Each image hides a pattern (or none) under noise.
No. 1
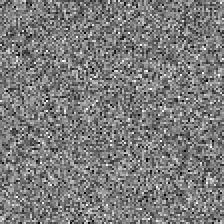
only noise
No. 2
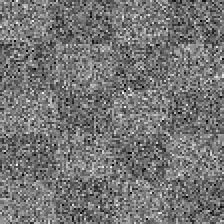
a checkerboard
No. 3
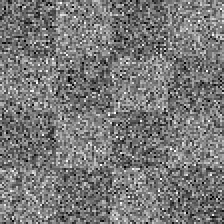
a checkerboard
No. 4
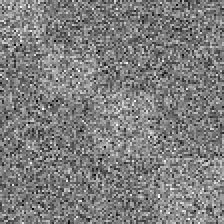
blocks along the diagonal
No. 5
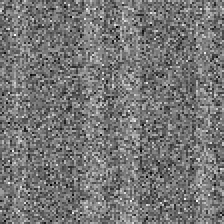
bands of columns
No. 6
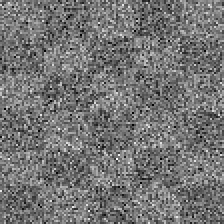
a checkerboard
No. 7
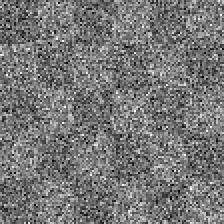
a checkerboard
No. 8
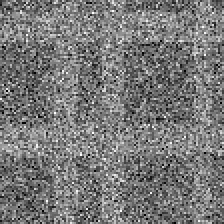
bands of rows crossing bands of columns
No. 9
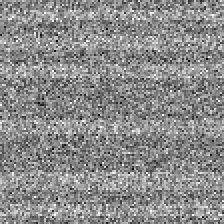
bands of rows
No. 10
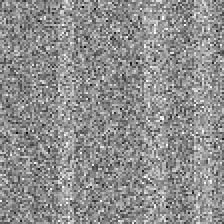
bands of columns
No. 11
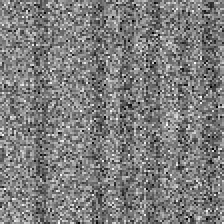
bands of columns
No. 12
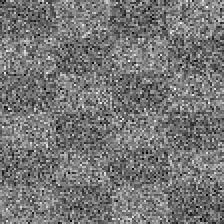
a checkerboard
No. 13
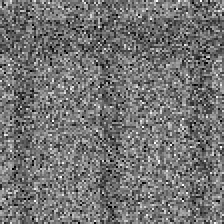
bands of rows crossing bands of columns
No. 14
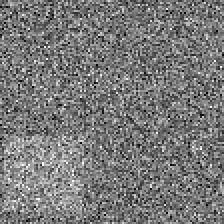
one block
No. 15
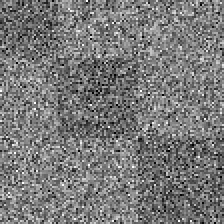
blocks along the diagonal
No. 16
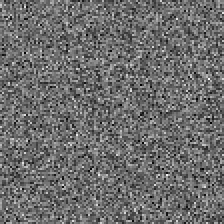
only noise
